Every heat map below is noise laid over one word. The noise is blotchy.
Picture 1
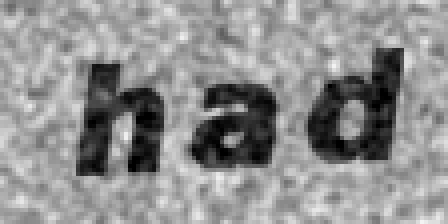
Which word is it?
had
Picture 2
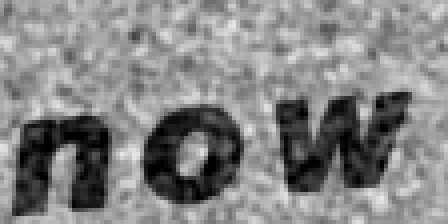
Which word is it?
now
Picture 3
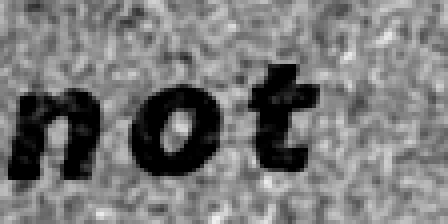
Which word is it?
not
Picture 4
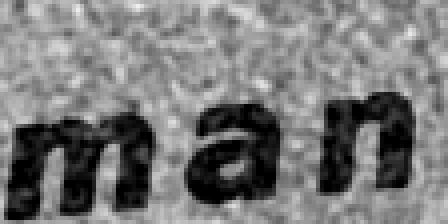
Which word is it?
man
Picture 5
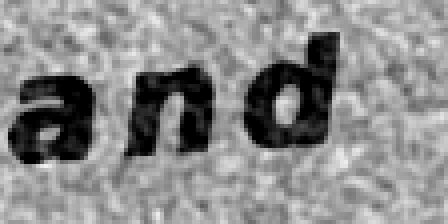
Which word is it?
and
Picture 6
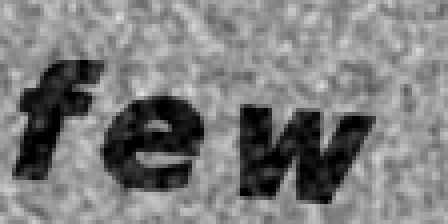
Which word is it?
few
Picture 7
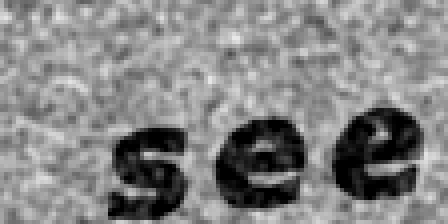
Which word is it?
see
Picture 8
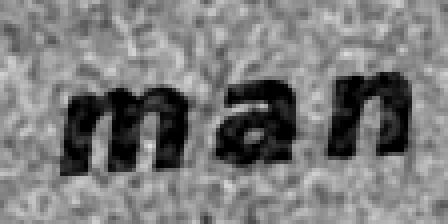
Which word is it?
man
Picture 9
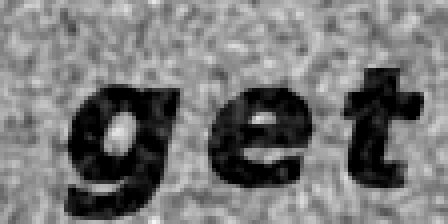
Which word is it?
get
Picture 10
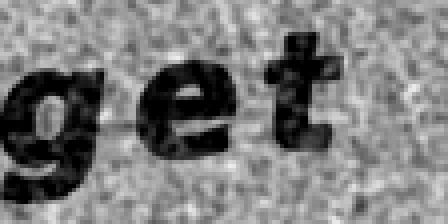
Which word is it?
get
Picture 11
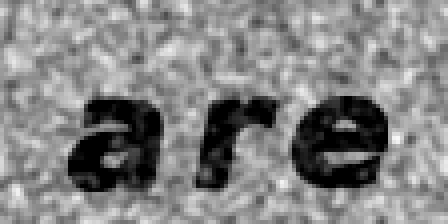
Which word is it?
are
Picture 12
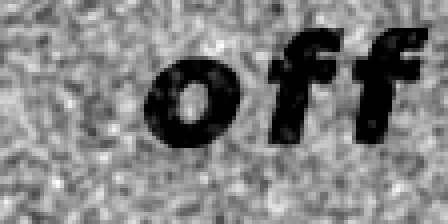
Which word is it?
off
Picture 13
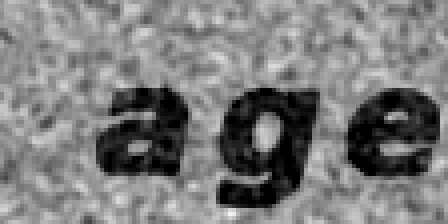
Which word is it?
age
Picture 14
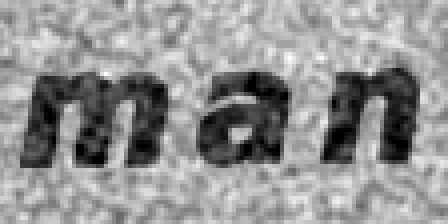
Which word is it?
man
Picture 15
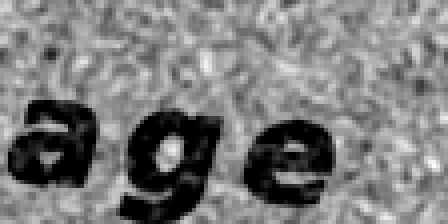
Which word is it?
age
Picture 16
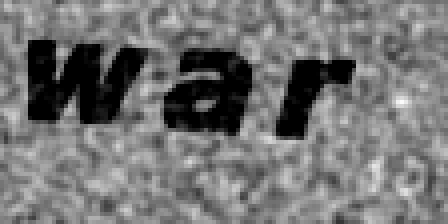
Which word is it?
war
